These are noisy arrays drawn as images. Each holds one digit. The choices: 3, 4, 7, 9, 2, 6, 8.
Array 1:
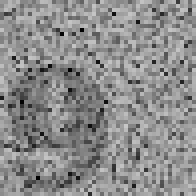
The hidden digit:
9
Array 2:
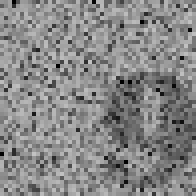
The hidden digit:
9
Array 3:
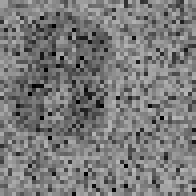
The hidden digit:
8
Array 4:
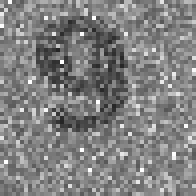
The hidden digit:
9
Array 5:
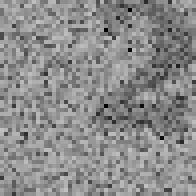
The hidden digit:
2
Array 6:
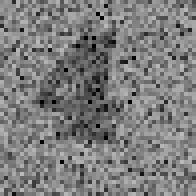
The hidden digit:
4
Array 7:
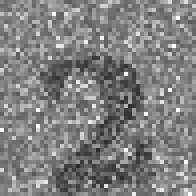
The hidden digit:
2
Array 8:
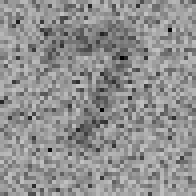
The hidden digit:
7
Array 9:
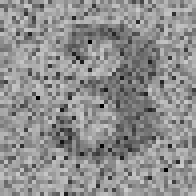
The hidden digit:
3
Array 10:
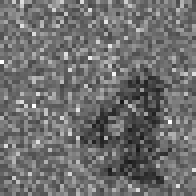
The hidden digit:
4
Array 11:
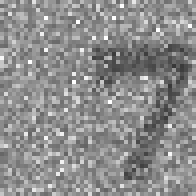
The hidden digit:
7
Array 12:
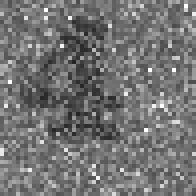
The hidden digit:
4
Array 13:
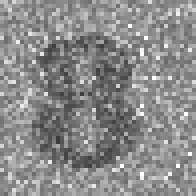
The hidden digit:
8
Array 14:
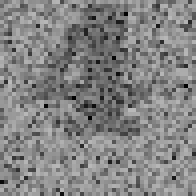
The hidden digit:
4
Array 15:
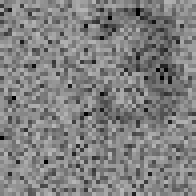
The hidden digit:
3
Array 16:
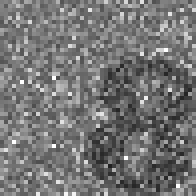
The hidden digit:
8
